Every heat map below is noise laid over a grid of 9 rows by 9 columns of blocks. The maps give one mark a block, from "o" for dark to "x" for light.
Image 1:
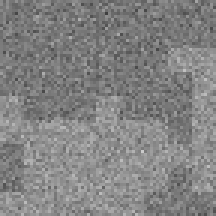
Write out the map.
o o o o o o o o o
o o o o o o o o o
o o o o o o o x x
o o o o o o o o x
x o o o x o o o x
x x x x x x x o x
o x x x x x x x x
o x x x x x x o x
x x x x x x o o o
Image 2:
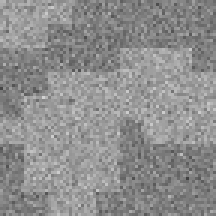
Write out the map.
x x x o o o o o o
x x o o o o o o o
o o o o o x x x o
o o x x x x x x x
o x x x x x x x x
x x x x x o x x x
o x x x x o o o o
o x x x x o o o o
o o x x o o o o o
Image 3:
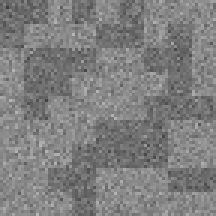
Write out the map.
o o x o x o x x x
o x x x o o x o x
x o o o x x o o x
x o o x x x x o x
x o x x x x o o o
x x x x o o o x x
x x x o o o o x x
x x o o x x x o o
x x x o x x x x x
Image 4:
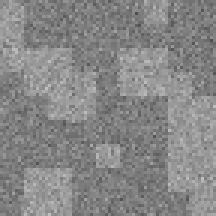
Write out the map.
x o o o o o x o o
x o o o o o o o o
x x x o o x x o o
o x x x o x x x o
o o x x o o o x x
o o o o o o o x x
o o o o x o o x x
o x x o o o o x x
o x x o o o o o x
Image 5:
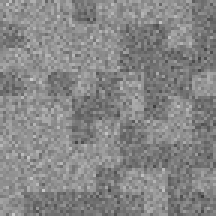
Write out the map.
x x x o x x x x o
o x x x x o o x o
x x x x x o o o o
o x o x o x o o x
x x x o o x o x o
x x x o x o x x o
x x x x x o o o o
x x x x o x x o x
x o o o o o x o o
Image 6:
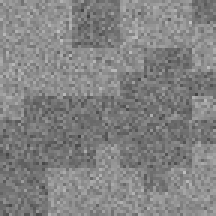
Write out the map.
x x x o o x x x o
x x x o o x x x x
x x x x x x o o x
x x x x x o o o o
x o o o o o o o x
o o o o o o o o o
o o o o x o o o x
o o x x x x o x x
o o x x x x x x x
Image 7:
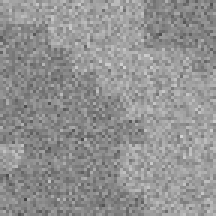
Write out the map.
x x x x x x o o o
o o x x x x o o o
o o o x x x x x o
o o o o x x x x x
o o o o o x x x x
o o o o o o x x x
x o o o o x x x x
o o o o o x x x x
o o o o o o x x x
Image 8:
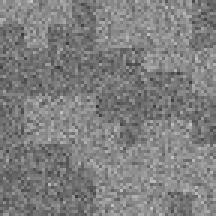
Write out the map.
x x x o x x x x o
o x o o x x x x o
o o o o o o x x x
o o o o o o o o x
o x x x o o o o o
o x x x x o x x o
o o o x x x x x x
o o o o x x x x x
o o o o x x x o x
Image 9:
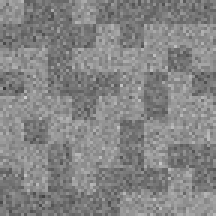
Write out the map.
x o o x o o o o o
o o o o x o x x x
x x o x x x x o x
o x o o o x o x o
x x x o x x o x x
x o x x x o x x x
x x o x x o x o o
o x o x o o o x o
o o o o o x x x x
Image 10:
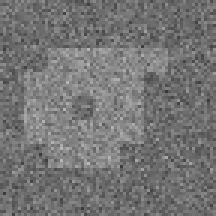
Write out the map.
o o o o o o o o o
o o o o o o o o o
o o x x x x x o o
o x x x x x o o o
o x x o x x o o o
o x x x x x o o o
o o x x x o o o o
o o o o o o o o o
o o o o o o o o o
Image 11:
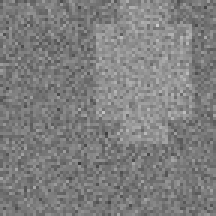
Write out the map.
o o o o o x x o o
o o o o x x x x o
o o o o x x x x o
o o o o x x x x o
o o o o x x x x o
o o o o o x x o o
o o o o o o o o o
o o o o o o o o o
o o o o o o o o o
